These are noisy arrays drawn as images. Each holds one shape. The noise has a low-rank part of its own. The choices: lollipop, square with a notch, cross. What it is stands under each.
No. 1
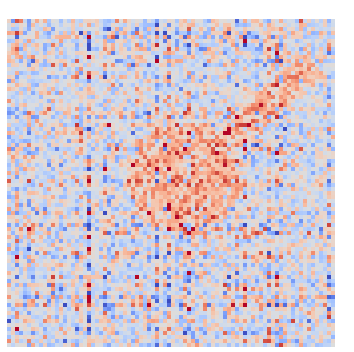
red lollipop
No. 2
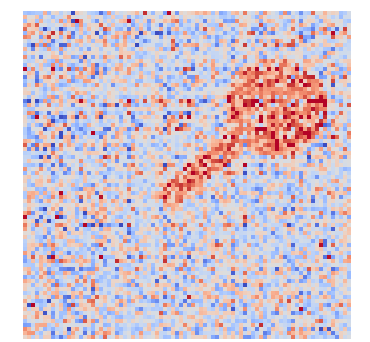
red lollipop
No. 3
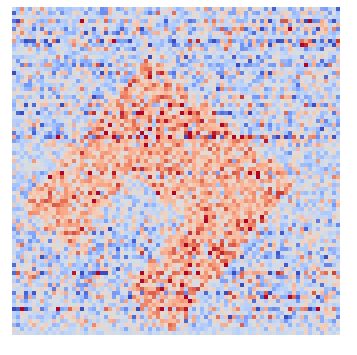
red square with a notch
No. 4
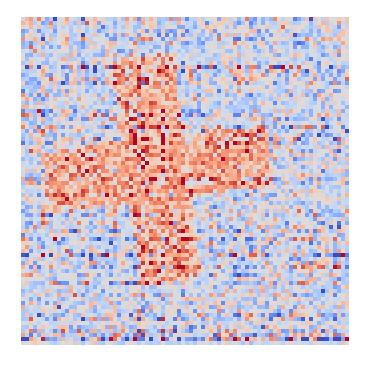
red cross
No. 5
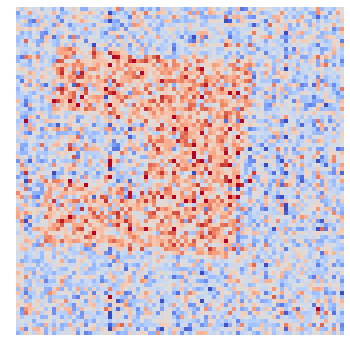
red square with a notch
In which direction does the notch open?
left
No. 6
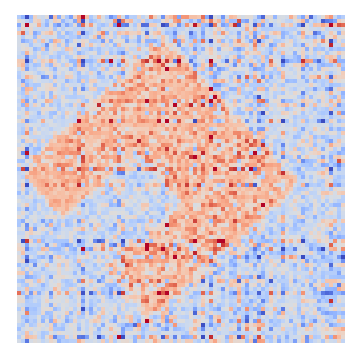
red square with a notch
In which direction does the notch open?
down and left
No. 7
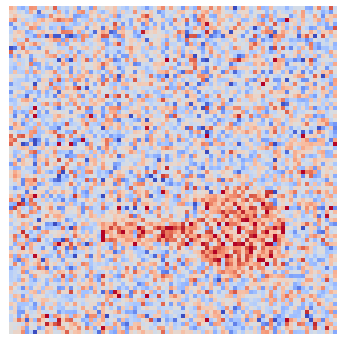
red lollipop
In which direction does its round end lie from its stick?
right
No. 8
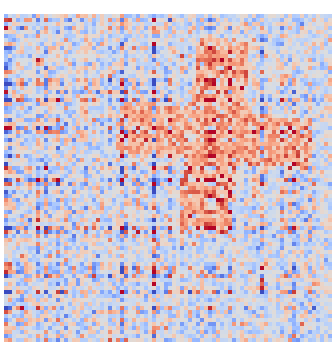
red cross
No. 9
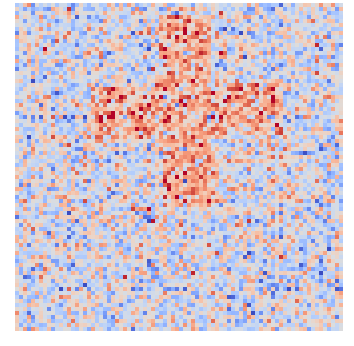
red cross
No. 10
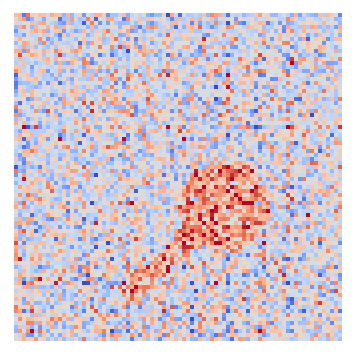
red lollipop
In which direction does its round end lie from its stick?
up and right
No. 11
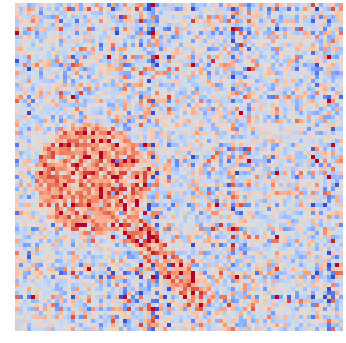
red lollipop
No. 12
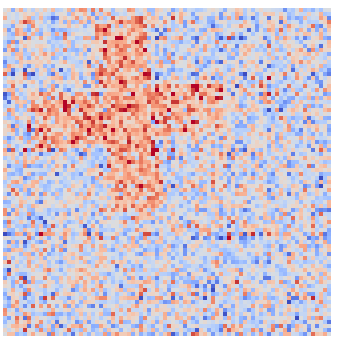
red cross
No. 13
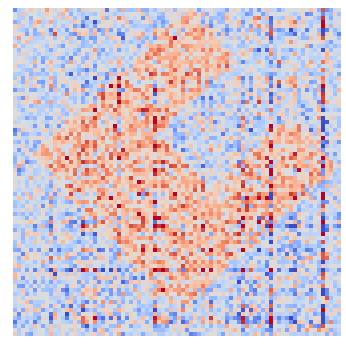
red square with a notch
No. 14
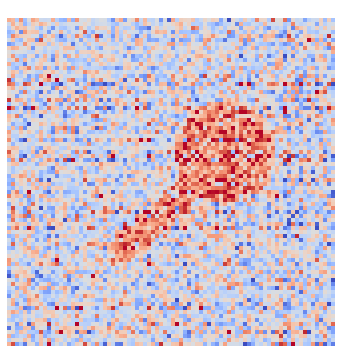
red lollipop
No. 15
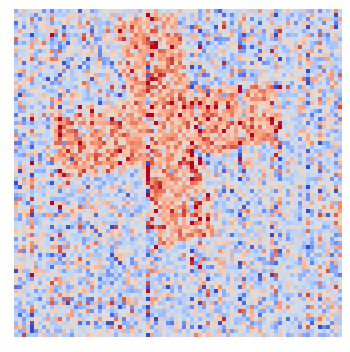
red cross
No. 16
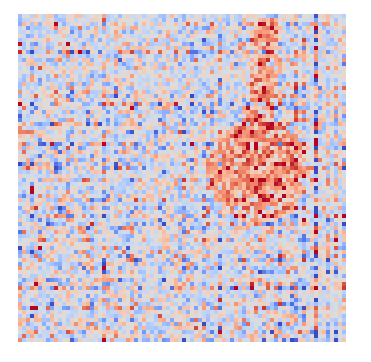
red lollipop
